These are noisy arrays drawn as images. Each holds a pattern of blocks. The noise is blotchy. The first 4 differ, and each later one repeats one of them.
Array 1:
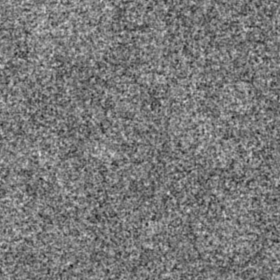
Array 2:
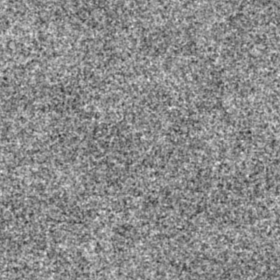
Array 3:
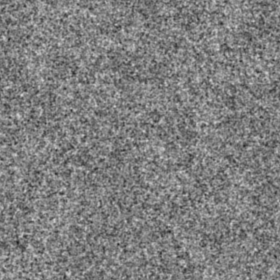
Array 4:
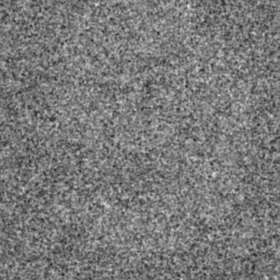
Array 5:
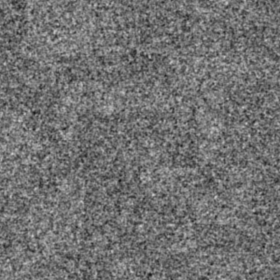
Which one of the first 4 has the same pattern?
3
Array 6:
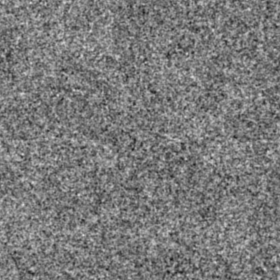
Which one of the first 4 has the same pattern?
1
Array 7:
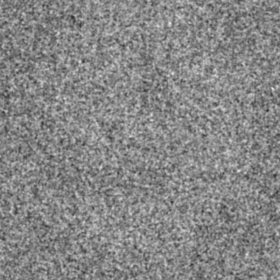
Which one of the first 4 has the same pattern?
4
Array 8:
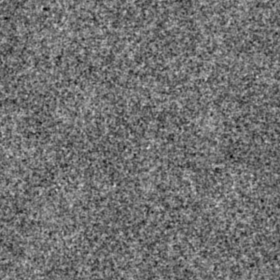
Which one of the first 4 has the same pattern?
3
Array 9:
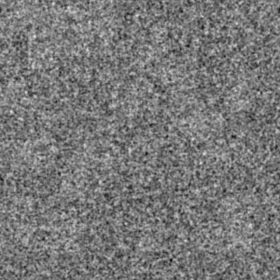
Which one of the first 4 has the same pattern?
1
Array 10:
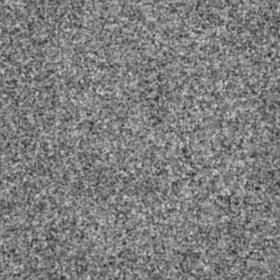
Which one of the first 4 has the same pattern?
4
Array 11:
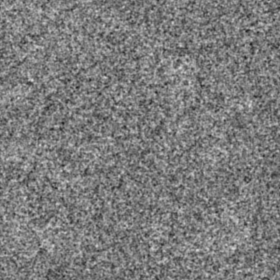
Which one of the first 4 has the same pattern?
1
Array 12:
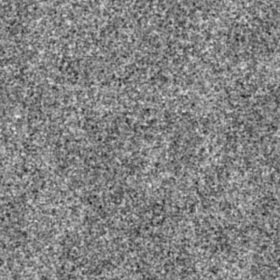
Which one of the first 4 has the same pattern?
3
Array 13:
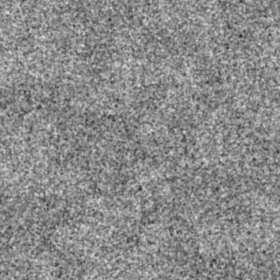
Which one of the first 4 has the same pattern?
2
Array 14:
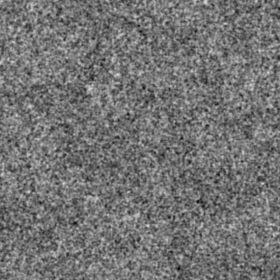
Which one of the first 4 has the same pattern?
2
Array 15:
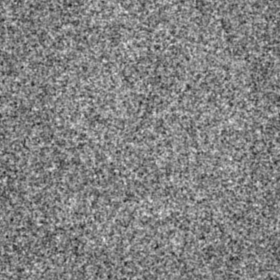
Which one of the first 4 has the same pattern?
4
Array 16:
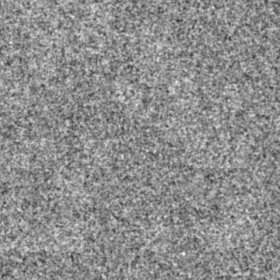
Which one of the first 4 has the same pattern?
1
